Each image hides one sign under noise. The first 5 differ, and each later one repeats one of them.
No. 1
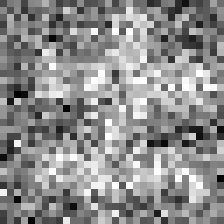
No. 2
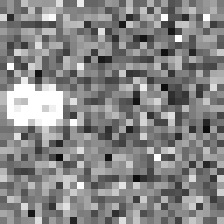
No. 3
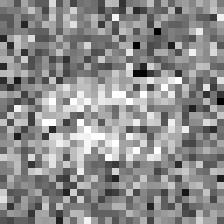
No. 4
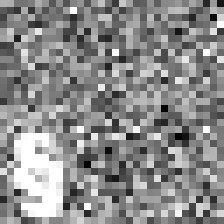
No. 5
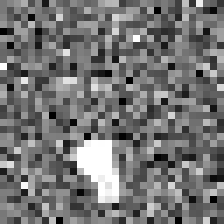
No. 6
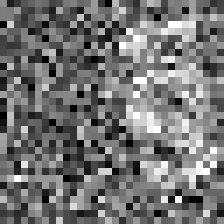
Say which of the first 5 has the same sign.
4
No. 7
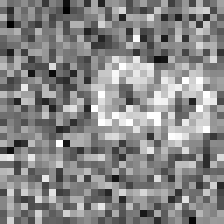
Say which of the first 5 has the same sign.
2
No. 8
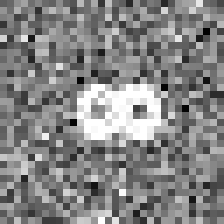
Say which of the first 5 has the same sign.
2
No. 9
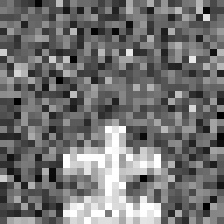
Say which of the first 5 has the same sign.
1
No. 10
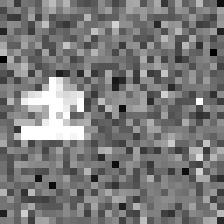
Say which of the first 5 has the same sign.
1
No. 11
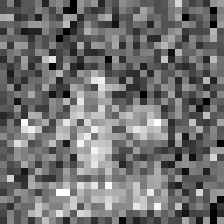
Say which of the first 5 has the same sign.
1
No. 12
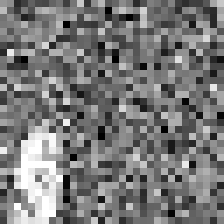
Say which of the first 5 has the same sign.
4
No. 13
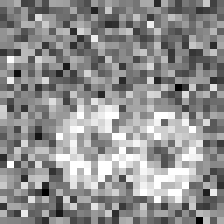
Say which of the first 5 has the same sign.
2
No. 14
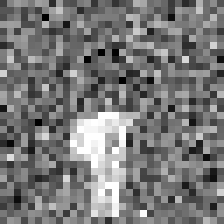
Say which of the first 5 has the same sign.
5
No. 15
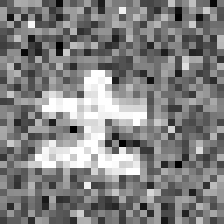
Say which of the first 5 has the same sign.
1
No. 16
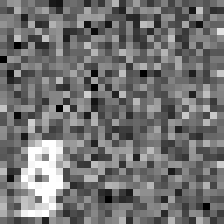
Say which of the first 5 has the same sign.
4
